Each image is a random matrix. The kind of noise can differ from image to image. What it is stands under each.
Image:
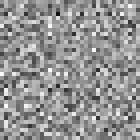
low rank plus noise
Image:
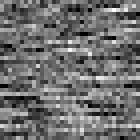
streaked along the rows
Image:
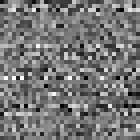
rows of uneven size
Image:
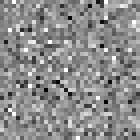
heavy tails
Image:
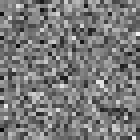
independent entries
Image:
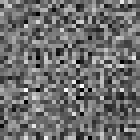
low rank plus noise
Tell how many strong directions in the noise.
two
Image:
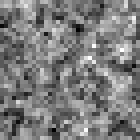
blotchy
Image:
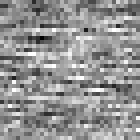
streaked along the rows
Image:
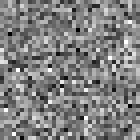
independent entries
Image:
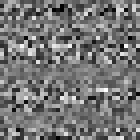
rows of uneven size
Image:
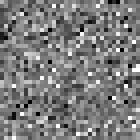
heavy tails
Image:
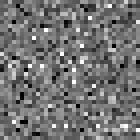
heavy tails
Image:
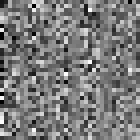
columns of uneven size
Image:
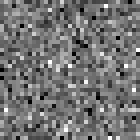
heavy tails
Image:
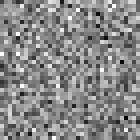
independent entries
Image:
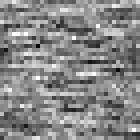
streaked along the rows
